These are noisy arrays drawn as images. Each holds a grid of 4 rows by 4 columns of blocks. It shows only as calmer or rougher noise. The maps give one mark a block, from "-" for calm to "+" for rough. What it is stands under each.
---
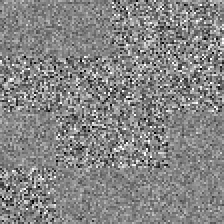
- - + +
+ + + +
- + + -
+ - - -
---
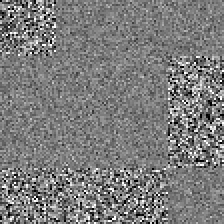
+ - - -
- - - +
- - - +
+ + + -
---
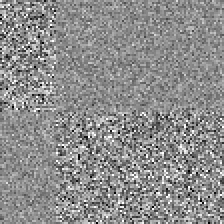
+ - - -
+ - - -
- + + +
- + + +
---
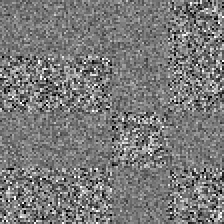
- - - +
+ + - +
- - + -
+ + - +
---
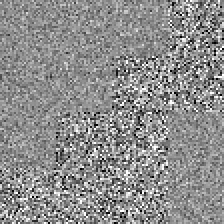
- - - +
- - + +
- + + -
+ + + -
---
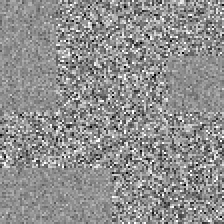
- + + +
- + + -
+ + + +
- - + +
